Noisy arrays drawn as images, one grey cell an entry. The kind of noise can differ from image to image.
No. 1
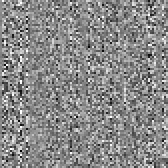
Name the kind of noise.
columns of uneven size
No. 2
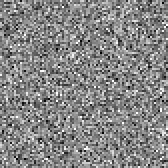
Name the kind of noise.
independent entries
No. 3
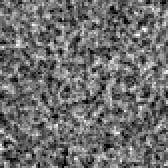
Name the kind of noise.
blotchy
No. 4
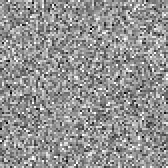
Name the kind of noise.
independent entries
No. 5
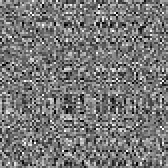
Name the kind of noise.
low rank plus noise
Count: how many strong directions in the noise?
one
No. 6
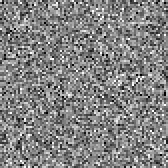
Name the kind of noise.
independent entries
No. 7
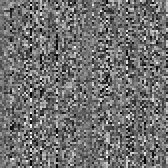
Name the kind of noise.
columns of uneven size
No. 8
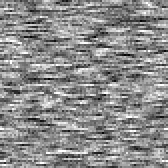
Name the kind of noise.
streaked along the rows
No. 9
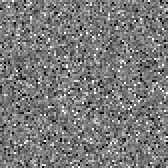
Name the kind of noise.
heavy tails
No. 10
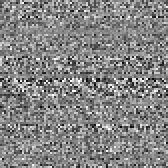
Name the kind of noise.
rows of uneven size
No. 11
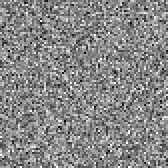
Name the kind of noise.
independent entries
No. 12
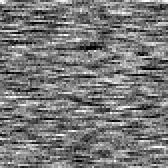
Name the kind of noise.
streaked along the rows
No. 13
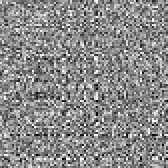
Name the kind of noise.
low rank plus noise
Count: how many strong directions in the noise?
one
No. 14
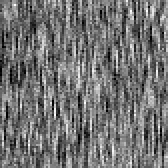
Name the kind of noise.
streaked along the columns
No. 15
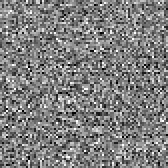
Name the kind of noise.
low rank plus noise
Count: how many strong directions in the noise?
five to eight
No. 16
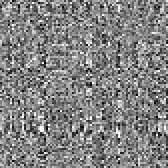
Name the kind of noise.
low rank plus noise
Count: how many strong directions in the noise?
three or four
